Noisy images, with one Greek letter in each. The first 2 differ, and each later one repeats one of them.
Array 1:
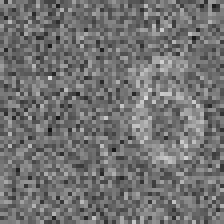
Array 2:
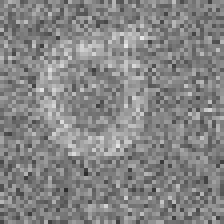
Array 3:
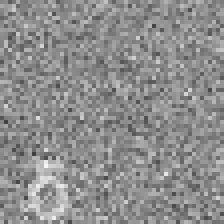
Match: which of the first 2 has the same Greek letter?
1
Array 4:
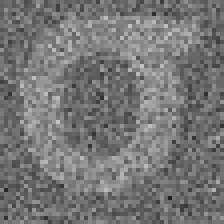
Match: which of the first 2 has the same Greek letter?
2
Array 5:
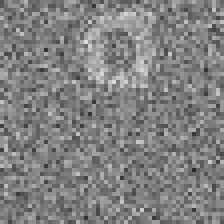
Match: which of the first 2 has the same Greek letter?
2
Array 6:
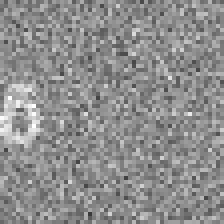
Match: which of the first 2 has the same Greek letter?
1
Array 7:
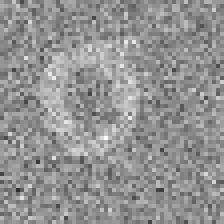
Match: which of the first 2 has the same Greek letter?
2
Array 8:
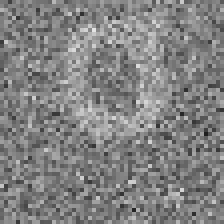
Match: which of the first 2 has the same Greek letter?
2
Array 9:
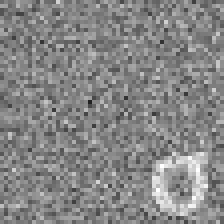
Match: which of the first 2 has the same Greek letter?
2
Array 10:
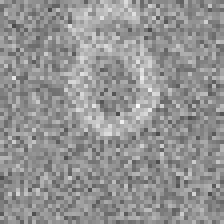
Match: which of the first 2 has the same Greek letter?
1
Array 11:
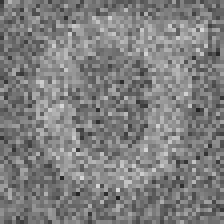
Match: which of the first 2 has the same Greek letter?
2
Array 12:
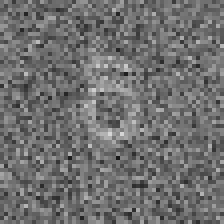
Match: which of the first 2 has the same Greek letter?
1
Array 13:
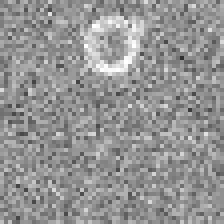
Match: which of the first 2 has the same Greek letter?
2
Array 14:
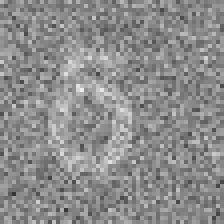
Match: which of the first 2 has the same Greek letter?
1
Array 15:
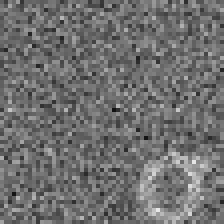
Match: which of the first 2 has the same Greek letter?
2
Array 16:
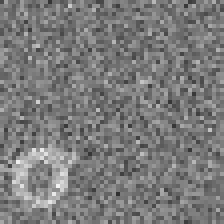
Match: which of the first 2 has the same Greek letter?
2
